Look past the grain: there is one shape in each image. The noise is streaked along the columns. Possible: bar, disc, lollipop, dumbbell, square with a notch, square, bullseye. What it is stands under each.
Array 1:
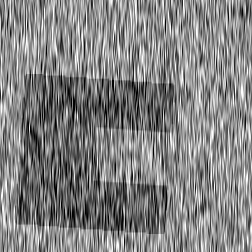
square with a notch
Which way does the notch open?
right
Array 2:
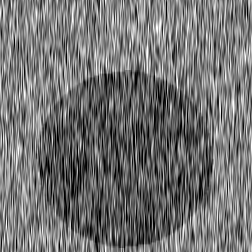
disc
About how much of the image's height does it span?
two thirds
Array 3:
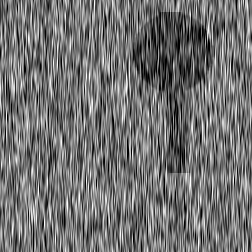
lollipop
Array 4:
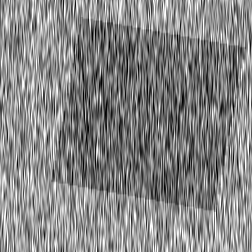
square
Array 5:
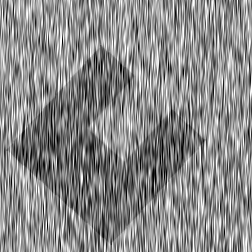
square with a notch
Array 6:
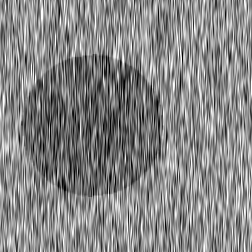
disc
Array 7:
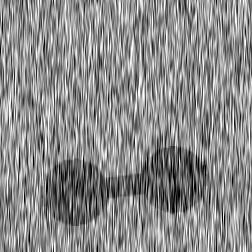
dumbbell
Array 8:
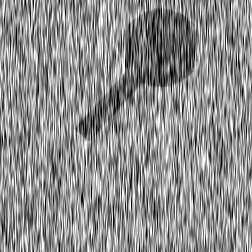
lollipop
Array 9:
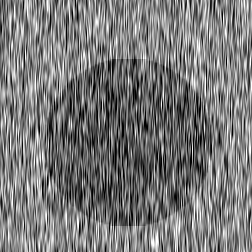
disc
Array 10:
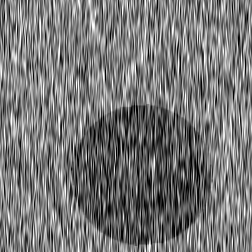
disc
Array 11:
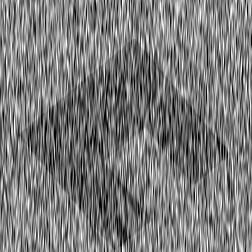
square with a notch
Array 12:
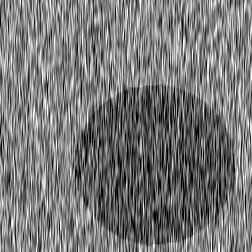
disc
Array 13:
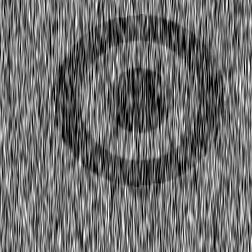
bullseye
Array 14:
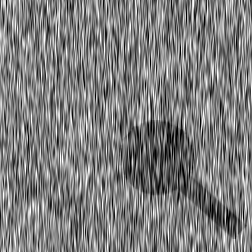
lollipop
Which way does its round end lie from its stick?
up and left
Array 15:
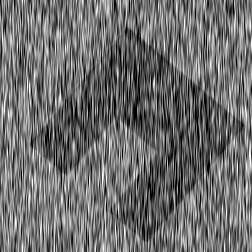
square with a notch
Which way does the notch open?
down and left
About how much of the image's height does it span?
nearly all
